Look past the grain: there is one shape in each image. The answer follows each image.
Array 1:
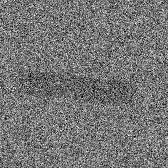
dark bar
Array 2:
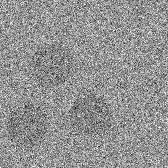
dark three dots
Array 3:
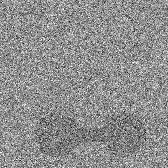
dark dumbbell
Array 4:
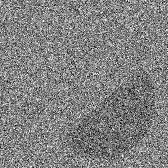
dark half disc
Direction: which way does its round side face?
down and right
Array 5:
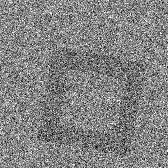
dark square frame
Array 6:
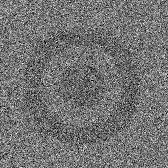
dark bullseye
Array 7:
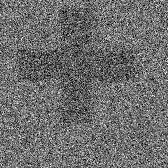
dark cross
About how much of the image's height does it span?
two thirds
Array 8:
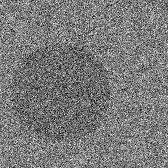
dark disc
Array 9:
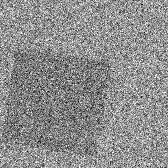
dark square
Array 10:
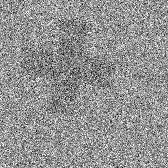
dark cross
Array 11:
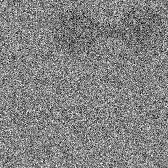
dark dumbbell
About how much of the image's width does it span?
two thirds
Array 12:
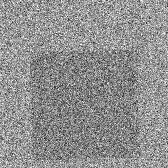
dark square
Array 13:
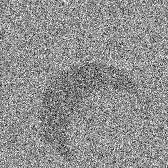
dark crescent
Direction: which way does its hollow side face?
down and right
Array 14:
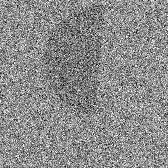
dark half disc
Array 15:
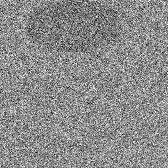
dark ellipse
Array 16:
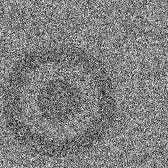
dark bullseye
